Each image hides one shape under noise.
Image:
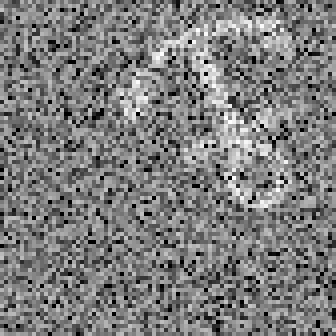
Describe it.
light anchor
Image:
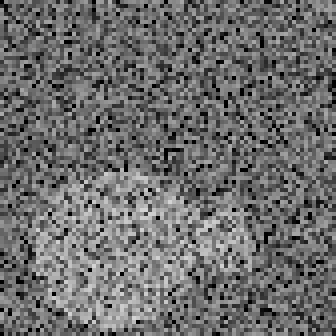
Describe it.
light light bulb
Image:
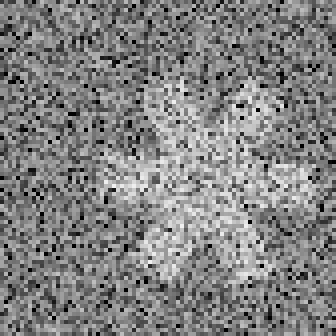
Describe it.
light asterisk
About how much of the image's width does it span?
two thirds
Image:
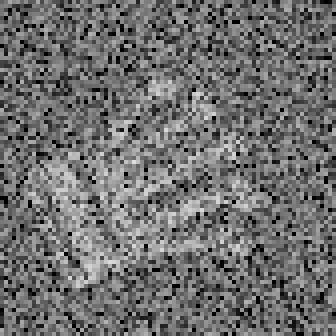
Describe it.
light chess queen
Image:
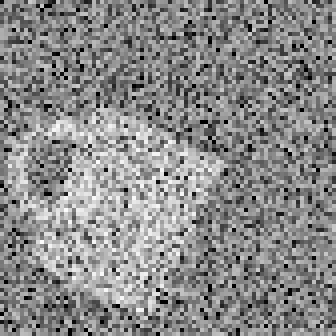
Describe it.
light cup
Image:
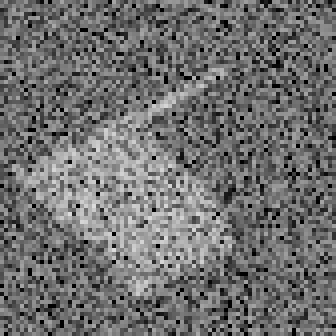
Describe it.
light flag
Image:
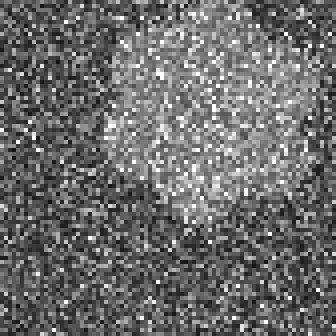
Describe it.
light flower
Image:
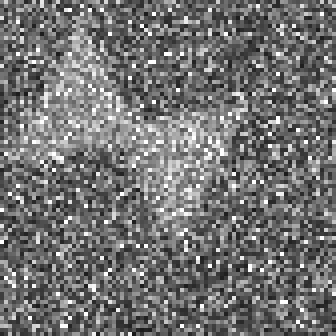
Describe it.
light bow tie
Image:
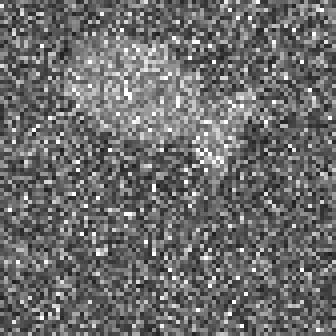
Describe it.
light fish
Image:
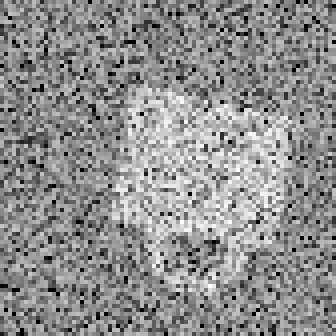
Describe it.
light cup
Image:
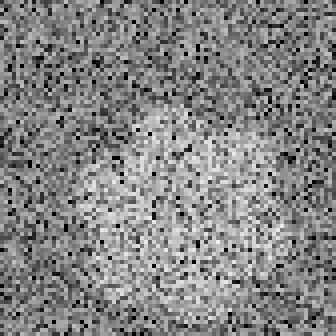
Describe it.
light flower
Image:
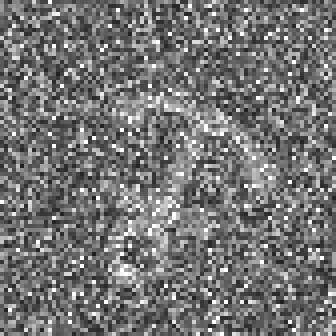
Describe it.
light anchor
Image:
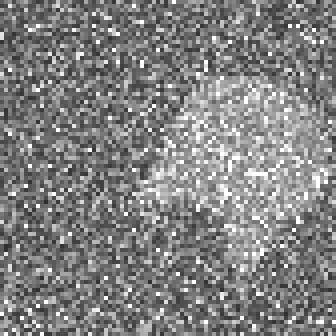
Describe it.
light cat's head
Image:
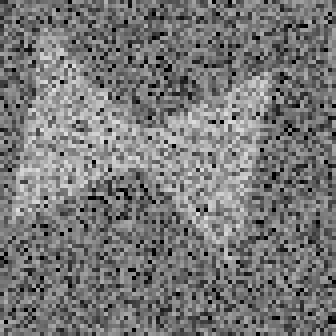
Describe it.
light bow tie
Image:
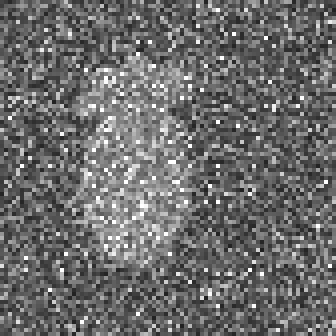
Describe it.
light footprint
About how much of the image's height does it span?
two thirds
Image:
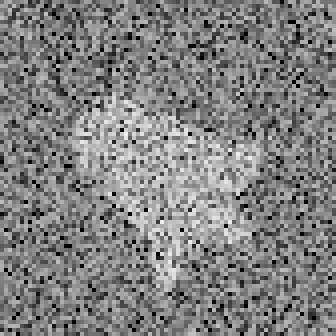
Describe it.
light bell
